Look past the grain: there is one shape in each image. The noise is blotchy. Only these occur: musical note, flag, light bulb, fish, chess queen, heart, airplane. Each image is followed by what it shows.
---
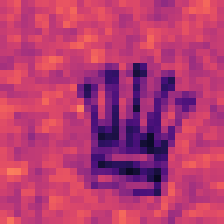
chess queen
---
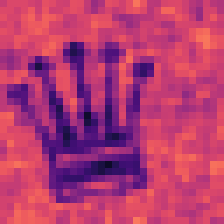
chess queen
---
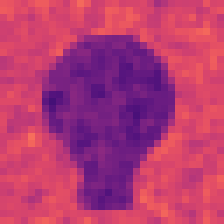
light bulb
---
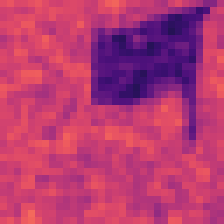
flag
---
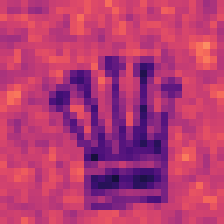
chess queen
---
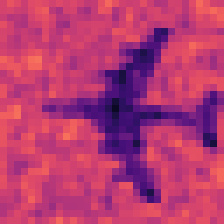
airplane
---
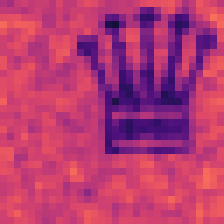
chess queen
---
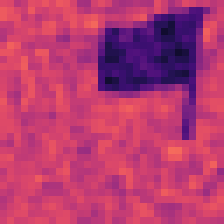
flag
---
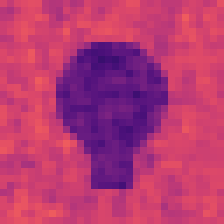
light bulb
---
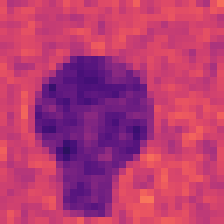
light bulb
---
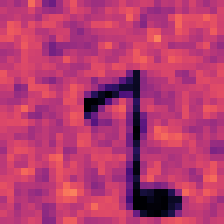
musical note
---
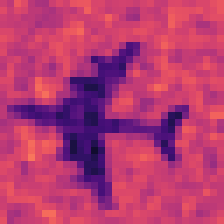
airplane
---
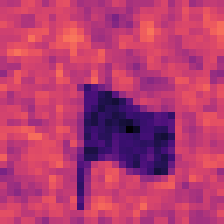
flag
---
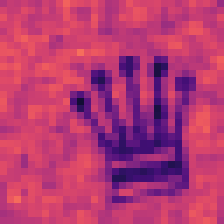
chess queen
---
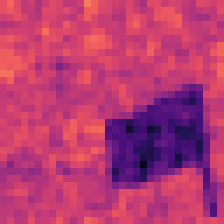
flag
